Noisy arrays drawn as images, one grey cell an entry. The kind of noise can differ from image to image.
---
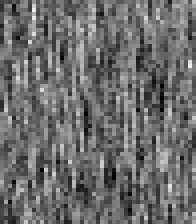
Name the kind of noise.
streaked along the columns
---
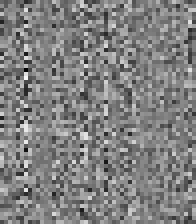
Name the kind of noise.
columns of uneven size
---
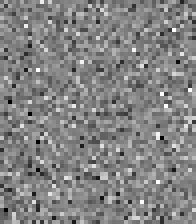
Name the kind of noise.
heavy tails
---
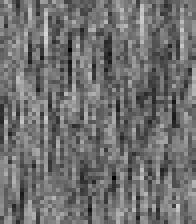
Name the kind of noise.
streaked along the columns
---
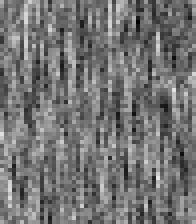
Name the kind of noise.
streaked along the columns
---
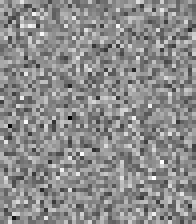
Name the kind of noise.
independent entries
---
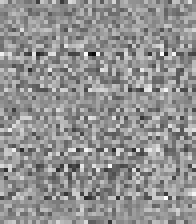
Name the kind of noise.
rows of uneven size
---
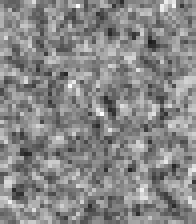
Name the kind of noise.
blotchy
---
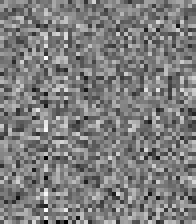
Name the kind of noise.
low rank plus noise
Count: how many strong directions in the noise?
two
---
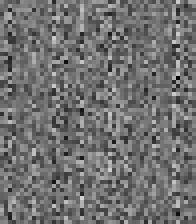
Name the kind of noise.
columns of uneven size
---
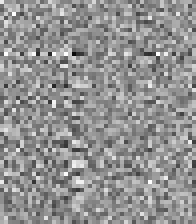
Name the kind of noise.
low rank plus noise
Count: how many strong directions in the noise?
one
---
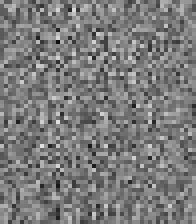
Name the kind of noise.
low rank plus noise
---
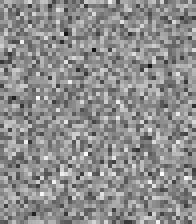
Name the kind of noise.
independent entries
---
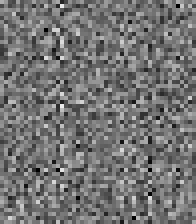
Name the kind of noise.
low rank plus noise
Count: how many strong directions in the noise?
two
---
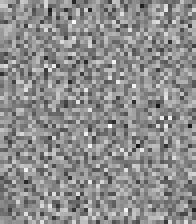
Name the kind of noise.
low rank plus noise
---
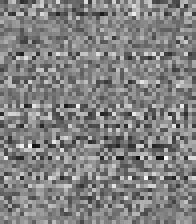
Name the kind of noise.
rows of uneven size
